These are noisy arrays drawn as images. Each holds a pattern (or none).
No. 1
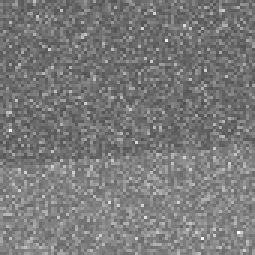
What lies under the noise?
a sharp edge
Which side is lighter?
bottom
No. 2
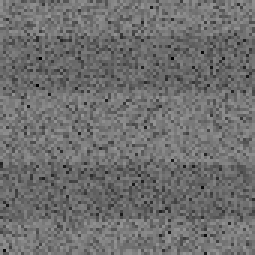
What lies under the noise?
horizontal stripes
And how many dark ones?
2
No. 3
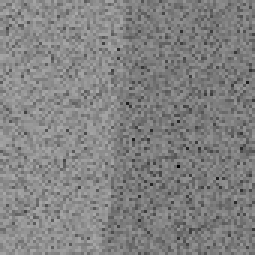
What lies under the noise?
a sharp edge
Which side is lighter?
left
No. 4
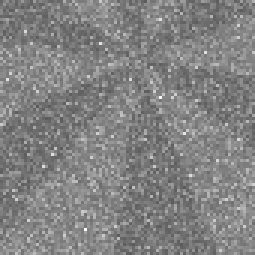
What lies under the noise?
spokes from one point
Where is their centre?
top middle
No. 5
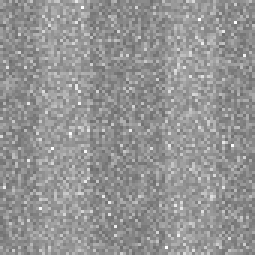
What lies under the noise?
vertical stripes
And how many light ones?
2
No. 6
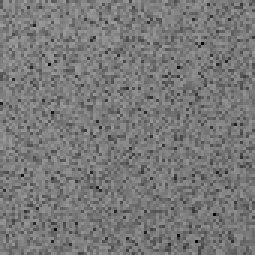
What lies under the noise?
a smooth slope
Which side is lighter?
top left
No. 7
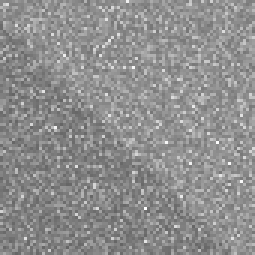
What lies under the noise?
a sharp edge
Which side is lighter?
top right
